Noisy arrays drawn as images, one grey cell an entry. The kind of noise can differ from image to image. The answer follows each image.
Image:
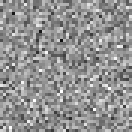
independent entries
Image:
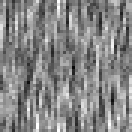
streaked along the columns
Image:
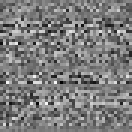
rows of uneven size
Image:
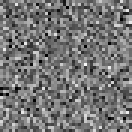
independent entries
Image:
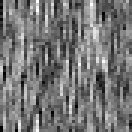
streaked along the columns
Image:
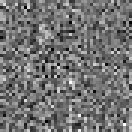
low rank plus noise
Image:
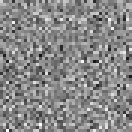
low rank plus noise
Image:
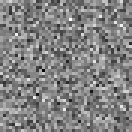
independent entries
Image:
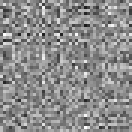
low rank plus noise
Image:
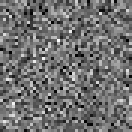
independent entries
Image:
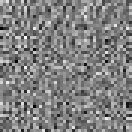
low rank plus noise
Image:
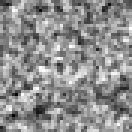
blotchy
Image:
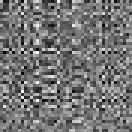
low rank plus noise
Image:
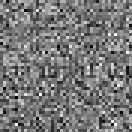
low rank plus noise
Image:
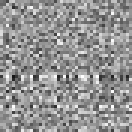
low rank plus noise
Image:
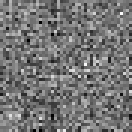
low rank plus noise
